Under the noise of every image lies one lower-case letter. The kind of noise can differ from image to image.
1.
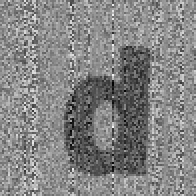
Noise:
columns of uneven size
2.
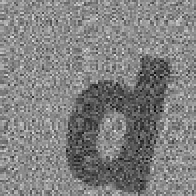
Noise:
low rank plus noise
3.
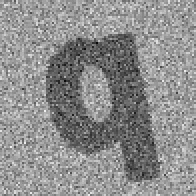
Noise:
independent entries
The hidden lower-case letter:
q
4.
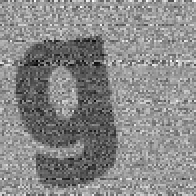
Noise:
rows of uneven size
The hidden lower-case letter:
g
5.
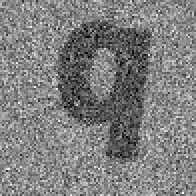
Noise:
independent entries
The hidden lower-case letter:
q
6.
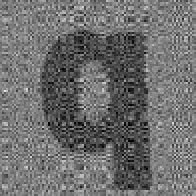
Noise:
low rank plus noise
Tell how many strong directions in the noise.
one
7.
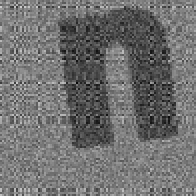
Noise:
low rank plus noise
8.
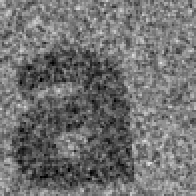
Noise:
blotchy
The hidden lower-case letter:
a
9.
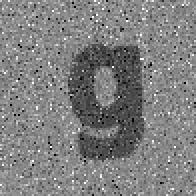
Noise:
heavy tails
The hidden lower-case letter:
g
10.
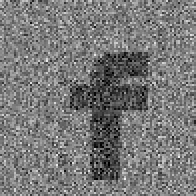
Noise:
low rank plus noise
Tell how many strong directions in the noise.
five to eight
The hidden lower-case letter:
f
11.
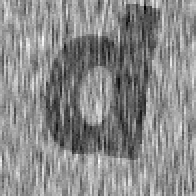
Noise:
streaked along the columns
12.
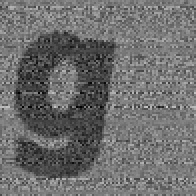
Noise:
rows of uneven size
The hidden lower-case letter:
g
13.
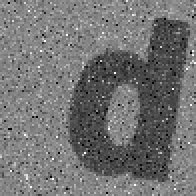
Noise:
heavy tails
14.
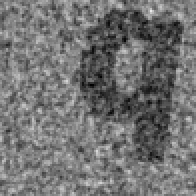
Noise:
blotchy
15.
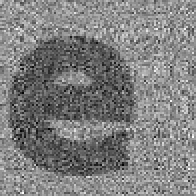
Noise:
low rank plus noise
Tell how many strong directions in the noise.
three or four
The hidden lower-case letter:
e
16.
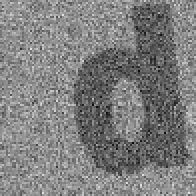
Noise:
low rank plus noise
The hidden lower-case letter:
d
